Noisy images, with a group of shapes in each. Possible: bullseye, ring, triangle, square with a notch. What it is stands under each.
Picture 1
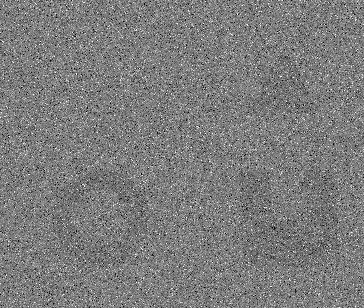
top right: triangle; bottom left: ring; bottom right: square with a notch
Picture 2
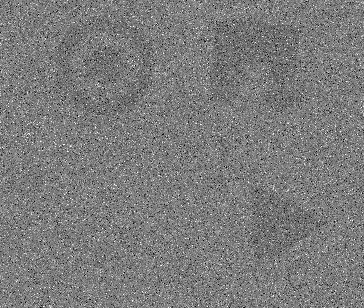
top left: bullseye; top right: square with a notch; bottom right: triangle
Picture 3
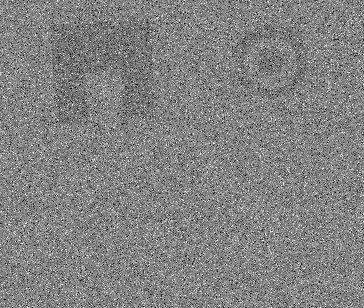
top left: square with a notch; top right: bullseye
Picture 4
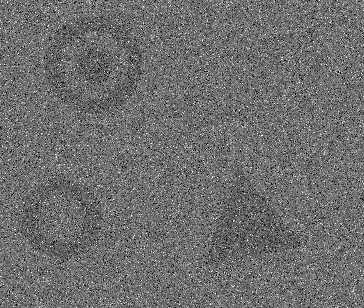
top left: bullseye; bottom left: ring; bottom right: triangle
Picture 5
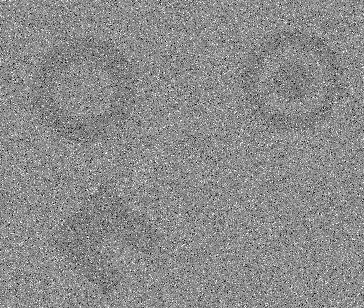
top left: ring; top right: bullseye; bottom left: square with a notch
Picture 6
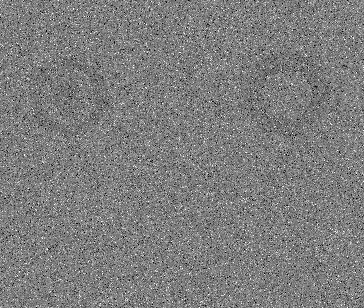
top left: bullseye; top right: ring
